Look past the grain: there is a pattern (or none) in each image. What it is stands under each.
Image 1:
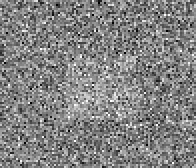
one block
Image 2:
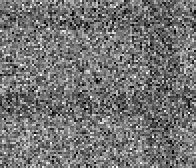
bands of rows crossing bands of columns
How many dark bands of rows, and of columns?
2 and 1
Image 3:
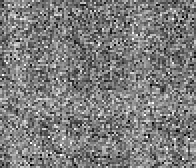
bands of rows crossing bands of columns
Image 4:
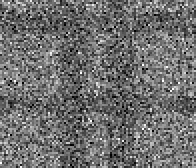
bands of rows crossing bands of columns
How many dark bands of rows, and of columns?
2 and 2
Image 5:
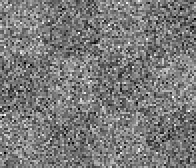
a checkerboard
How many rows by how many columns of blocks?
3 by 4
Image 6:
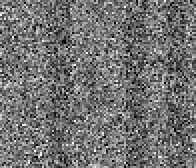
bands of columns
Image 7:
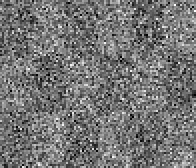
a checkerboard
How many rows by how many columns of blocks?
3 by 6
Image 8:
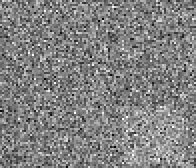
one block
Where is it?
bottom right
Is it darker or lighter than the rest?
lighter
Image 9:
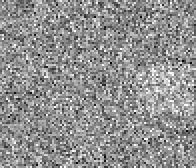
one block
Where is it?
middle right
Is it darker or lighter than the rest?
lighter
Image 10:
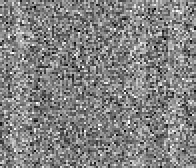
bands of columns
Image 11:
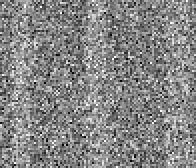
bands of columns
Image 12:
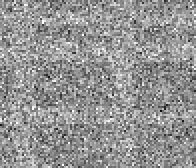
bands of rows crossing bands of columns
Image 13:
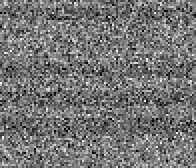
bands of rows
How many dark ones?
4
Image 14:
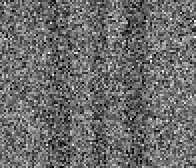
bands of columns
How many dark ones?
3
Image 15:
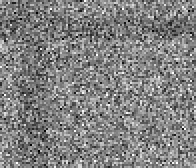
bands of rows crossing bands of columns
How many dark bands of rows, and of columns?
1 and 1
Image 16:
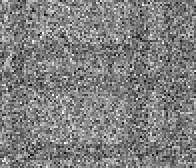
bands of rows crossing bands of columns
